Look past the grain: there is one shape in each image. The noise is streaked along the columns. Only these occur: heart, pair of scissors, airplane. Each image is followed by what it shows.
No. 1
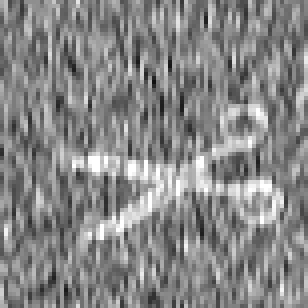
pair of scissors
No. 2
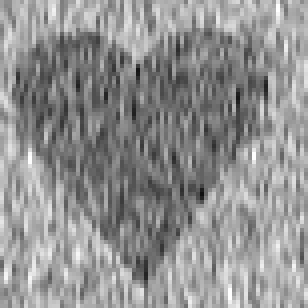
heart
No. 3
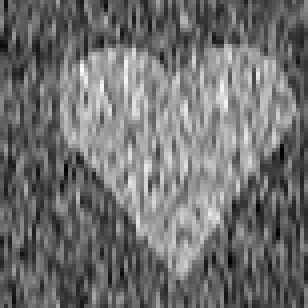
heart
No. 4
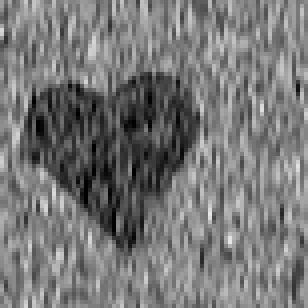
heart
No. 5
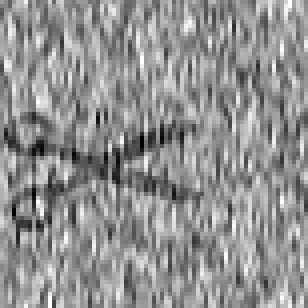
pair of scissors
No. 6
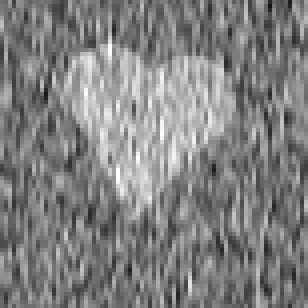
heart
